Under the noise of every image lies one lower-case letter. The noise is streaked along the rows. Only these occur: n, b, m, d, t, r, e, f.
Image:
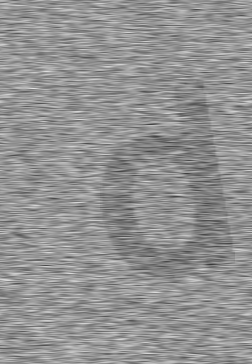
d
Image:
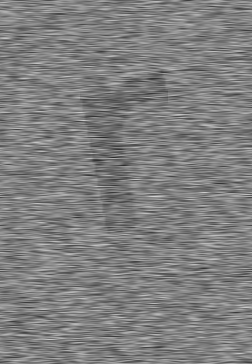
r
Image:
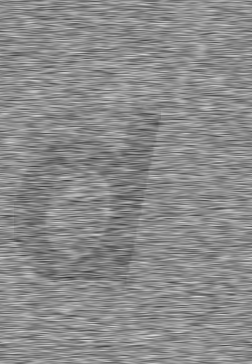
d
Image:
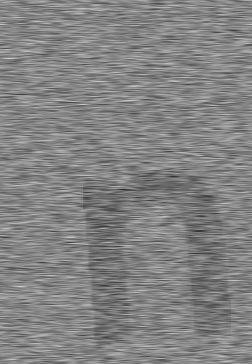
n
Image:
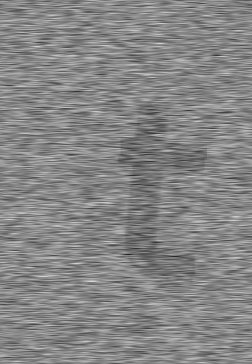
t
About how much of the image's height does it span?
half
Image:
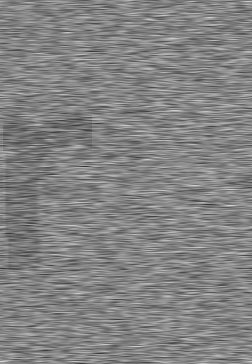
r
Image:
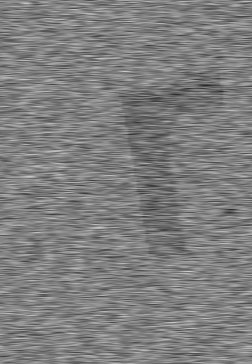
r
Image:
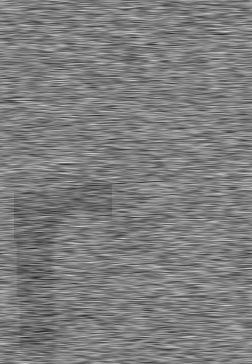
r
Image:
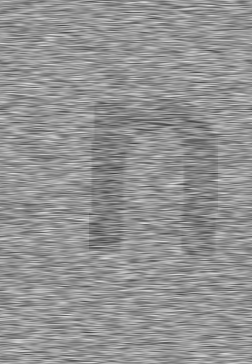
n
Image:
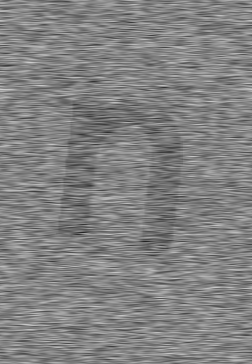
n
